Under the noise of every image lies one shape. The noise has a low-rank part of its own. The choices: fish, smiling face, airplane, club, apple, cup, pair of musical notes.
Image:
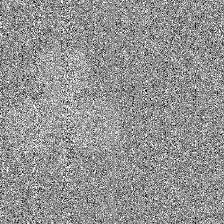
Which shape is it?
club
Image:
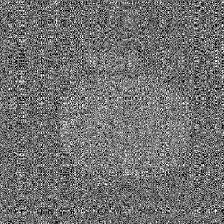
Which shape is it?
apple
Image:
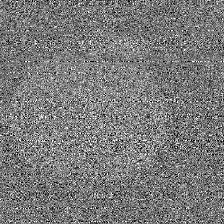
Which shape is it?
apple
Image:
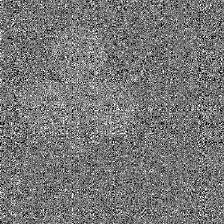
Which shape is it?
club
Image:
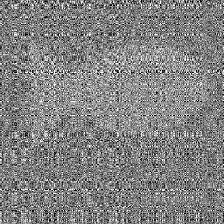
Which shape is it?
fish
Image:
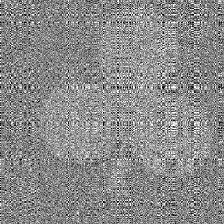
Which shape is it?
club
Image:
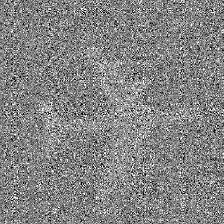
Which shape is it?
airplane
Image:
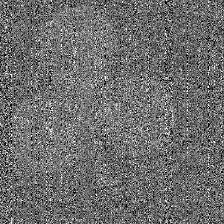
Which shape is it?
club
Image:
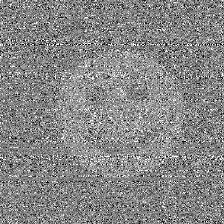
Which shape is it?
smiling face
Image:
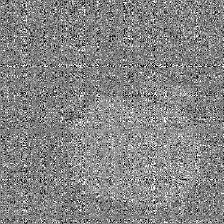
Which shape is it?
apple
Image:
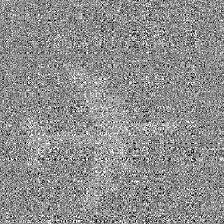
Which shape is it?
airplane
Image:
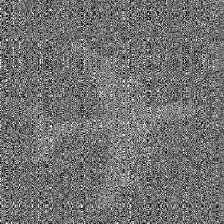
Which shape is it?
airplane
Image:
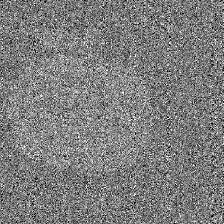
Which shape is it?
apple
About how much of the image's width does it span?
two thirds
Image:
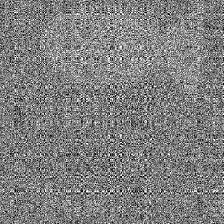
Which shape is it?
fish
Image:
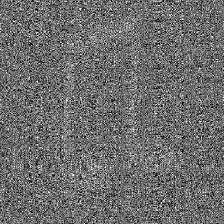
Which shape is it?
pair of musical notes
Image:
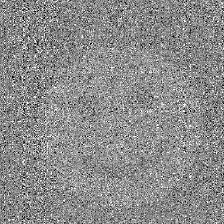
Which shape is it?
smiling face
